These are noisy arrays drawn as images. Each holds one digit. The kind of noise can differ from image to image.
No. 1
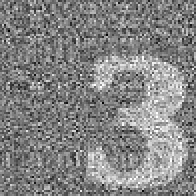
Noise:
low rank plus noise
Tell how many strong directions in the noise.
two
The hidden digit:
3
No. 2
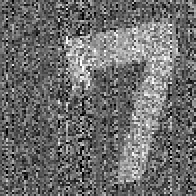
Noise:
columns of uneven size
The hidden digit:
7
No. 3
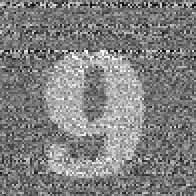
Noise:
rows of uneven size
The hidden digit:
9
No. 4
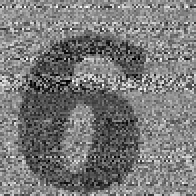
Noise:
rows of uneven size
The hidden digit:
6
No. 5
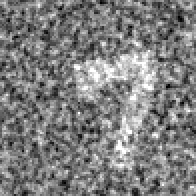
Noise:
blotchy
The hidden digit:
7
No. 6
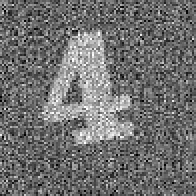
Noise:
low rank plus noise
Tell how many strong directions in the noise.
three or four
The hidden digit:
4
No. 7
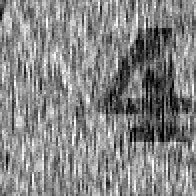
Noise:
streaked along the columns
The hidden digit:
4
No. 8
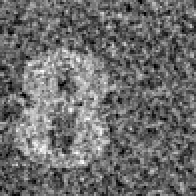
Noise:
blotchy
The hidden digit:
8
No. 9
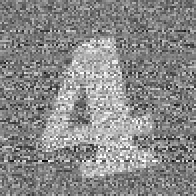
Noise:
rows of uneven size
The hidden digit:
4
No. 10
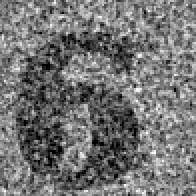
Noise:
blotchy
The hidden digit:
6
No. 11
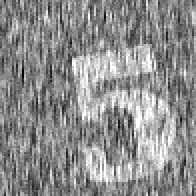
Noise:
streaked along the columns
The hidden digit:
5
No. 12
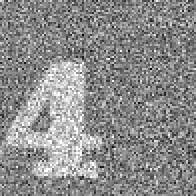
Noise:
low rank plus noise
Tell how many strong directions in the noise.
five to eight
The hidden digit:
4
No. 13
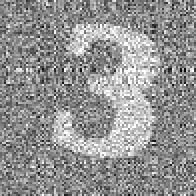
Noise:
low rank plus noise
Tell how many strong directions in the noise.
two
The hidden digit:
3
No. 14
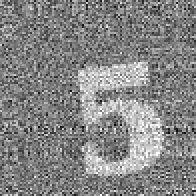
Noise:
low rank plus noise
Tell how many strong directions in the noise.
three or four
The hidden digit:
5
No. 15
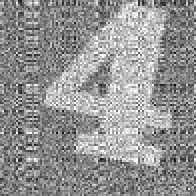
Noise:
low rank plus noise
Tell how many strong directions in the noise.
one
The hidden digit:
4
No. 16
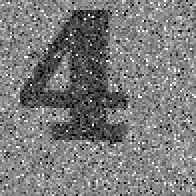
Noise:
heavy tails
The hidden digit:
4
